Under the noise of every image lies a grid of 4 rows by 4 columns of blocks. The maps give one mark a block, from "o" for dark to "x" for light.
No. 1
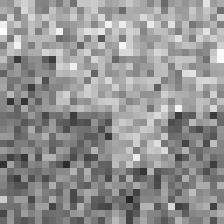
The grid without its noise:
x x x x
o x x x
o o x o
o o o o
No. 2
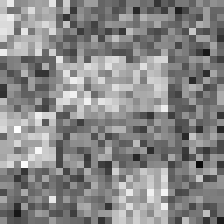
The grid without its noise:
x o o o
o x x o
x o o o
o o x o
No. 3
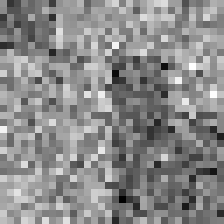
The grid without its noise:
o x x x
x x o x
x x o o
x x o o
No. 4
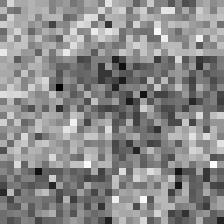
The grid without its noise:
x x x x
x o o o
x x o x
o o x o
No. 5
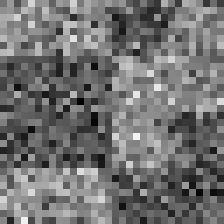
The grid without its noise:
x x o x
o o x x
o o x o
x x o o
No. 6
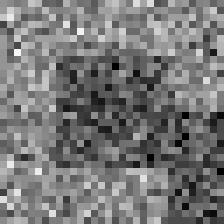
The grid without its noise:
x x x x
x o o x
x o o o
x x x o
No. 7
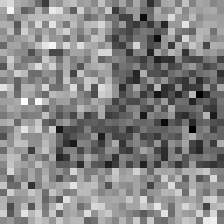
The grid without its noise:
x x o x
x x o o
x o o o
x x x x
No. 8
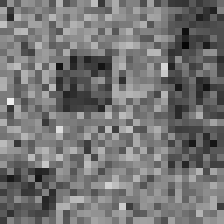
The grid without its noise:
x x x o
x o x o
x x x o
o x x x
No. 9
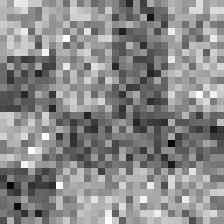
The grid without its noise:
x x o x
o x o x
x o o o
o x x x
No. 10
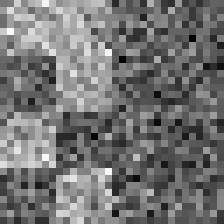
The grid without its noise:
x x o o
o x o o
x o o o
o x o o
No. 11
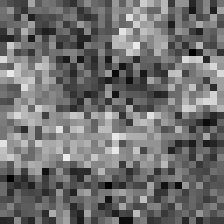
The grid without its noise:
o o x o
x o o x
x x x o
o o o o
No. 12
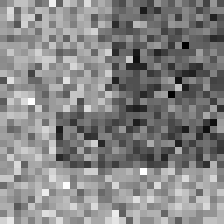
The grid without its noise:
x x o o
x x o o
x o o o
x x x x
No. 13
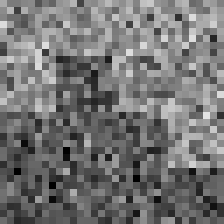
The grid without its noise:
x x x x
x o x x
o o o x
o o o o
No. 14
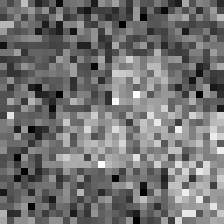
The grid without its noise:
o o o o
o o x o
o x x x
o o o x
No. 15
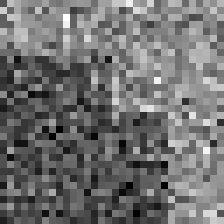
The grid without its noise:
x x x x
o o x x
o o o x
o o o x
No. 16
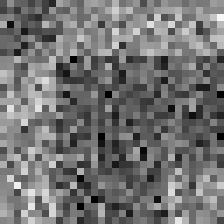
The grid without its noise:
o x x x
x o o o
x o o o
x o o x
